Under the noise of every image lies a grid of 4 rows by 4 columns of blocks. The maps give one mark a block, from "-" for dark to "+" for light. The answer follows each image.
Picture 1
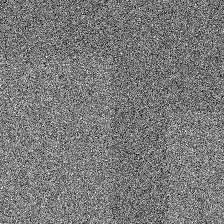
- - - -
+ + - -
+ + - +
+ + - +
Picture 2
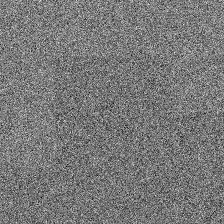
+ + + +
+ - - +
+ - - -
- - - -
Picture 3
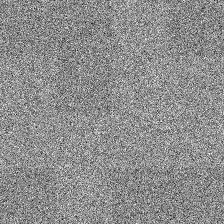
- - + -
+ - + +
+ + + +
- + - -
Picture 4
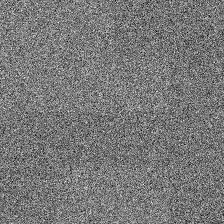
+ + - -
+ + + -
- - - -
- + + -
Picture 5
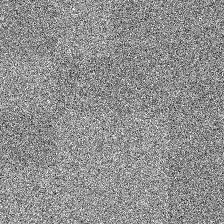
- + - -
+ - - -
- + + -
+ + + -
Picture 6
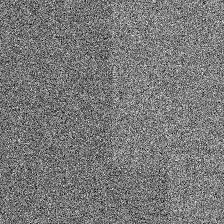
- - + +
- - + +
- - + +
- - - +
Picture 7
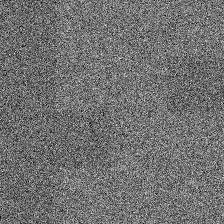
- + + +
- + + -
- - + +
- + + +
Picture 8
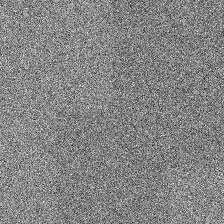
+ + - -
+ + - -
+ - - -
+ - - +
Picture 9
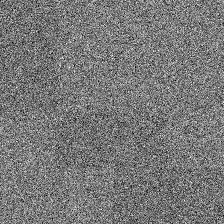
- + + +
- + + +
+ - - +
+ + - -
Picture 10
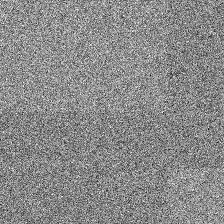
+ + + -
+ + + -
- - - -
- - - +
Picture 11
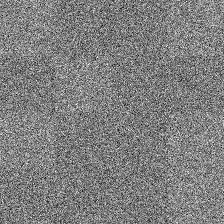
+ - - +
- + - -
+ - - +
- - - +
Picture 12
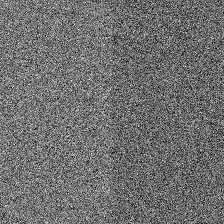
+ + - -
+ + - -
+ + - -
+ + - -
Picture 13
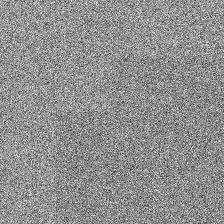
+ + + +
+ + - -
+ - - -
+ - - -
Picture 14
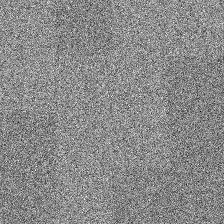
+ - + +
+ + + -
- + + -
- + - -
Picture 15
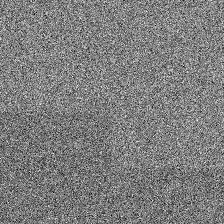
+ + + +
+ + + +
- - + +
- - - -
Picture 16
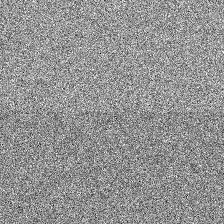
+ + + +
+ + + +
- - - -
- - - -
